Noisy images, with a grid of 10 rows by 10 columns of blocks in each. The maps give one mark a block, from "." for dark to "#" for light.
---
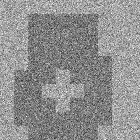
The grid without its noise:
##########
##.....###
##.....###
##.....###
##......##
#...#...##
#..###..##
#...#...##
#.......##
##.....###
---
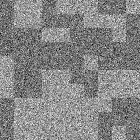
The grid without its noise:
.##.###..#
.##...###.
...##...#.
..........
#.....#...
#..##..###
#..###.###
.#######..
.######...
.######.#.
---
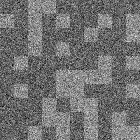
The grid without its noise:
..##......
#.#.#..#.#
..#...#..#
..#.#.....
.#.....#.#
....####..
.#..##...#
...#.##...
...##.#.#.
..#.#.#.##
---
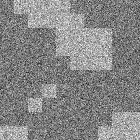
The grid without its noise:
.####.....
..####....
....####..
....####..
.....###..
..........
...#......
..#.......
........##
##.....###
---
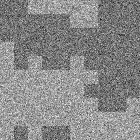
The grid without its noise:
..#####...
.....##...
..........
#.........
#.#..#....
#######...
######....
#######..#
##########
#.#..#####
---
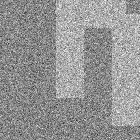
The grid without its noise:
....#####.
....######
....##..##
....##..##
....##..##
....##..##
....##..##
........##
........##
..........
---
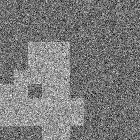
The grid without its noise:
..........
..........
..........
..###.....
..###.....
.####.....
##.##.....
######....
######....
...##.....
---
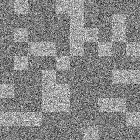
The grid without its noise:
.#..##....
.....#..#.
.#...##.#.
..##.#.#.#
.#..#.....
...#....##
#..##.....
...##..##.
###......#
......#...
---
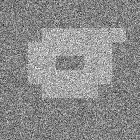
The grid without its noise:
..........
..........
...######.
..######..
..##..##..
..######..
...####...
..........
..........
..........
